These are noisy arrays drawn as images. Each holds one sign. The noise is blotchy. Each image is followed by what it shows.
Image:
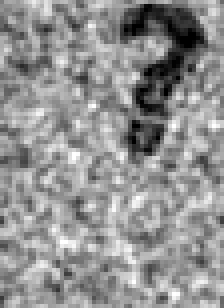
question mark
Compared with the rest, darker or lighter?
darker
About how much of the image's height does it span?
half
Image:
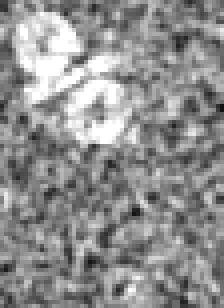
percent sign
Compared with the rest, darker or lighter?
lighter
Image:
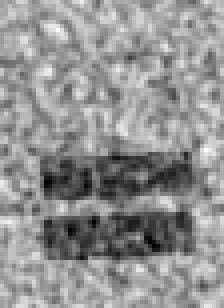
equals sign
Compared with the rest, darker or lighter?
darker
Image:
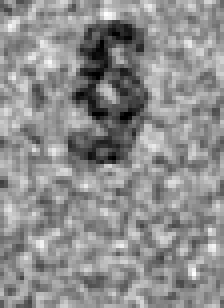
section sign
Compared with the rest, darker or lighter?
darker
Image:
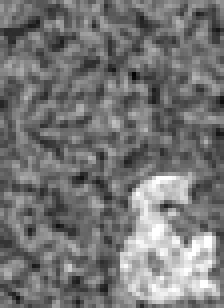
ampersand
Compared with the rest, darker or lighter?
lighter
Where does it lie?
bottom right
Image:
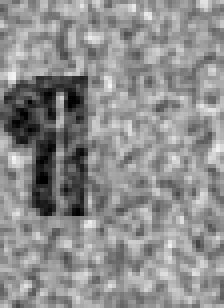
pilcrow
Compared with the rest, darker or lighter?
darker
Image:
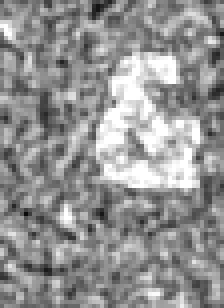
ampersand
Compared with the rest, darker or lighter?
lighter
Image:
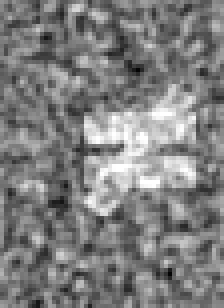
not-equal sign
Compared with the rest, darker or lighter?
lighter
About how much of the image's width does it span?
half
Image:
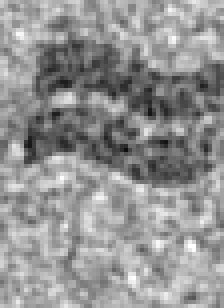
approximately sign
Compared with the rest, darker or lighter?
darker
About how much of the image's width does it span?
nearly all
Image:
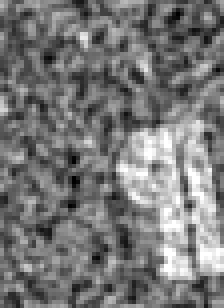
pilcrow
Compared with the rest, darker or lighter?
lighter
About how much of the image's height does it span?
half
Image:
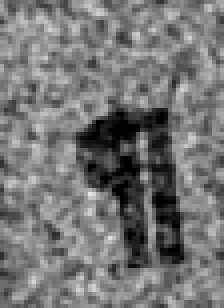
pilcrow
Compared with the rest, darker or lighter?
darker
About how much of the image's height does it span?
half
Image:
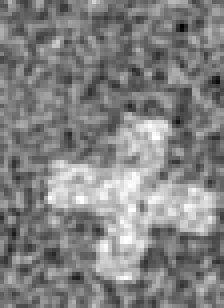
plus sign
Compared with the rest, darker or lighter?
lighter
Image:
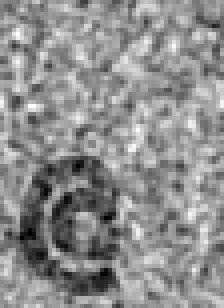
at sign
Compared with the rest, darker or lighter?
darker
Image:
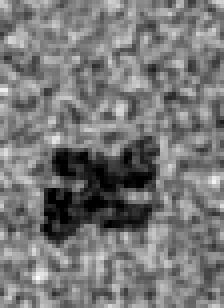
not-equal sign
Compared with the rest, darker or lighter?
darker
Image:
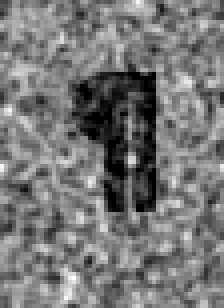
pilcrow
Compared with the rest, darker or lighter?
darker
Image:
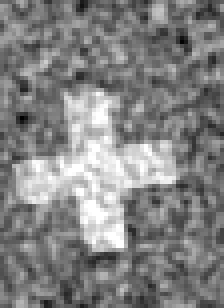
plus sign
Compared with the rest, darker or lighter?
lighter
